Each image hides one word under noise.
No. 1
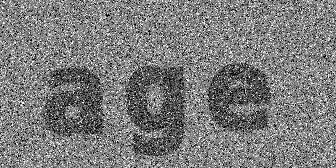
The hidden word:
age
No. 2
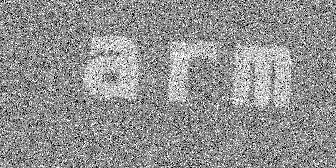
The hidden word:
arm
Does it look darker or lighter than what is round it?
lighter
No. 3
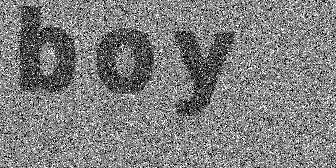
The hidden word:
boy
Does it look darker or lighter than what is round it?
darker
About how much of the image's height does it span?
two thirds
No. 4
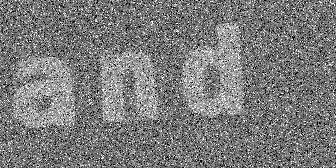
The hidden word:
and
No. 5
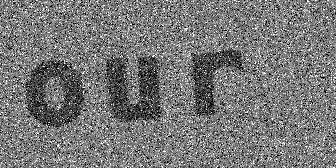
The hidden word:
our
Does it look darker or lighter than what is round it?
darker
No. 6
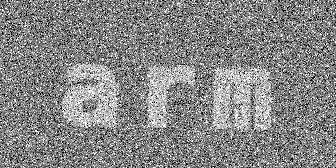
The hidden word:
arm
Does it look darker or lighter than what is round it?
lighter
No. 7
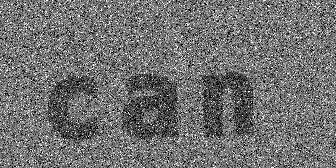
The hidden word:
can
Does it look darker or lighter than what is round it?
darker
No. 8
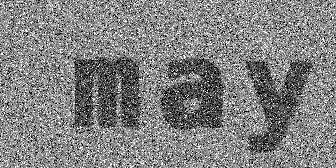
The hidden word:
may
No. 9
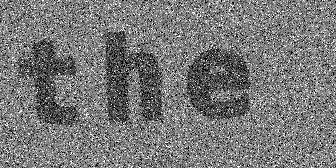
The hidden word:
the
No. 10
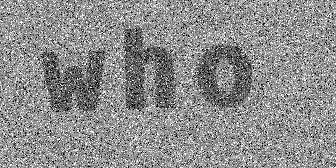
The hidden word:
who
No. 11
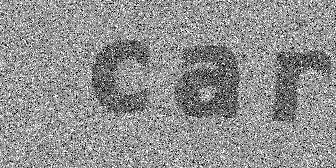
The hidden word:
car
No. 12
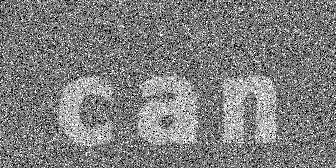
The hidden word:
can
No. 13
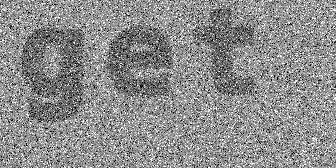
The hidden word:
get
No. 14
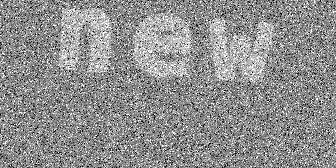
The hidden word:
new
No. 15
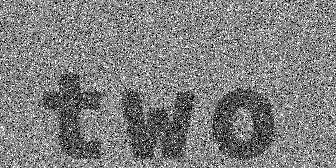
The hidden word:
two
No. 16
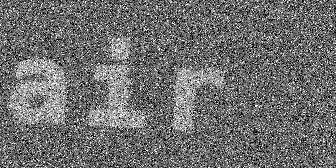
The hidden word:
air
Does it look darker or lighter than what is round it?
lighter
